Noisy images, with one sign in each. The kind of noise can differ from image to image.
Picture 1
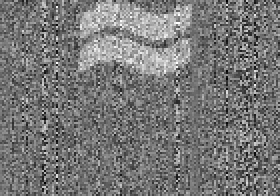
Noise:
columns of uneven size
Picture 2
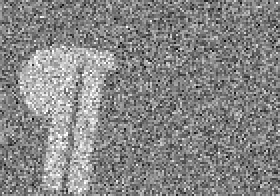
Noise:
independent entries
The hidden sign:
pilcrow
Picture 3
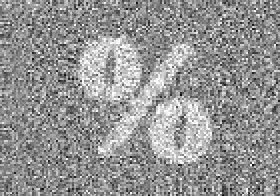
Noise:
low rank plus noise
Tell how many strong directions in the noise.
three or four
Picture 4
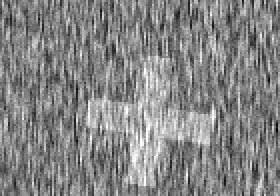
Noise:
streaked along the columns
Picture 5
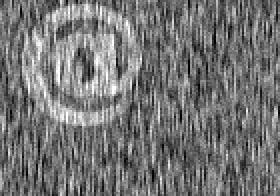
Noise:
streaked along the columns
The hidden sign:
at sign
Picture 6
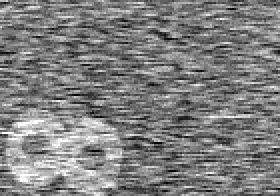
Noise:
streaked along the rows
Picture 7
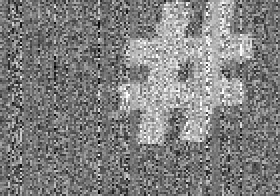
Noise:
columns of uneven size
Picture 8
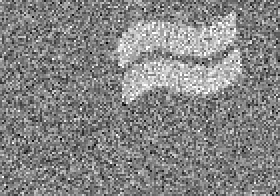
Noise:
independent entries
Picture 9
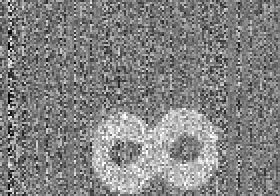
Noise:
columns of uneven size
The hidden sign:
infinity sign
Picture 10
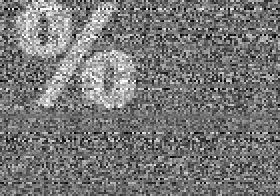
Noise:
rows of uneven size
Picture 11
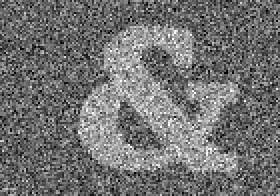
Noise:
independent entries
